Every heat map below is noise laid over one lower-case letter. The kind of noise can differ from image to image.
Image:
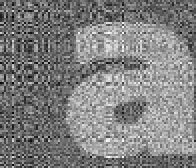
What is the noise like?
low rank plus noise
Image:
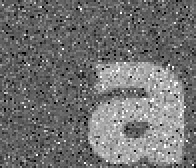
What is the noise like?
heavy tails
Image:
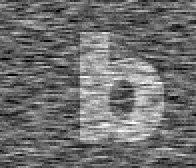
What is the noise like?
streaked along the rows
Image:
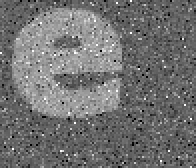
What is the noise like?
heavy tails
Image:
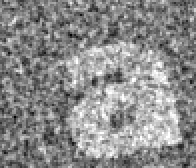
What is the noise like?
blotchy
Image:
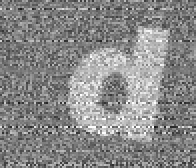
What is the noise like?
rows of uneven size
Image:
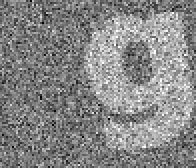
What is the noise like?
independent entries
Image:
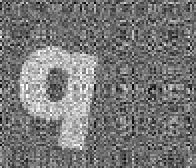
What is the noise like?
low rank plus noise
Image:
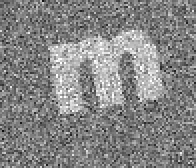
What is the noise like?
independent entries
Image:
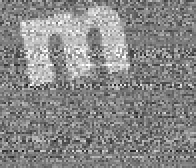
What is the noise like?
rows of uneven size
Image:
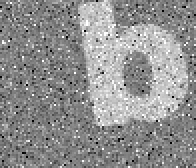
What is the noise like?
heavy tails
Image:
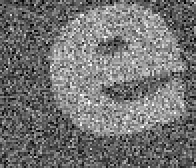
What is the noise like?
independent entries
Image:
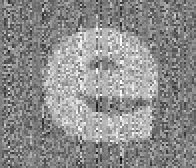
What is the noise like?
columns of uneven size
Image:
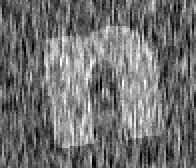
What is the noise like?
streaked along the columns
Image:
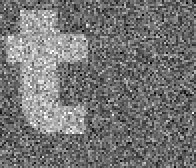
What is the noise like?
independent entries
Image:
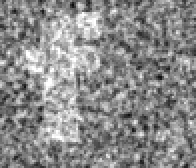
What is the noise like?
blotchy
